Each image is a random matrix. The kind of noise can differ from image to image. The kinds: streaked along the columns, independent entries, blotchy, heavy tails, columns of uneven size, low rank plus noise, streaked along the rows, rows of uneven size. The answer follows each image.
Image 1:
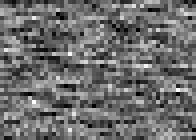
streaked along the rows
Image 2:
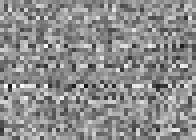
rows of uneven size
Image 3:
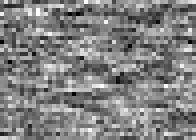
streaked along the rows
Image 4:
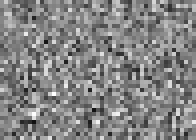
low rank plus noise
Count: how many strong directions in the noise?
five to eight
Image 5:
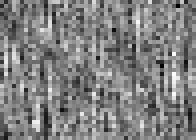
streaked along the columns
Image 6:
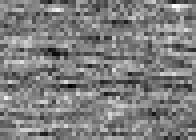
streaked along the rows
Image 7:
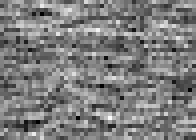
streaked along the rows
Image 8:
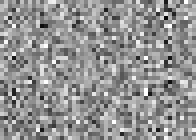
low rank plus noise
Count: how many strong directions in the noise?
three or four
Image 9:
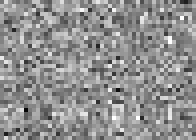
low rank plus noise
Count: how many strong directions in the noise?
one
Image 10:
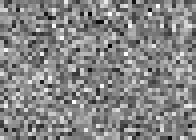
independent entries
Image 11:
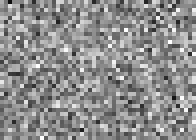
independent entries
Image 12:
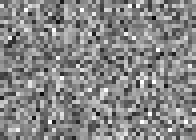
independent entries
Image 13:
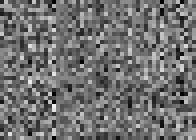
columns of uneven size
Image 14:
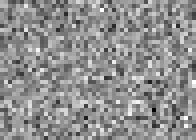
low rank plus noise
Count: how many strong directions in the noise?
five to eight
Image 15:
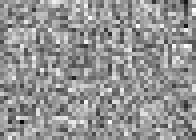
low rank plus noise
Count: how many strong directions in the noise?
two
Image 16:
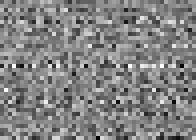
rows of uneven size
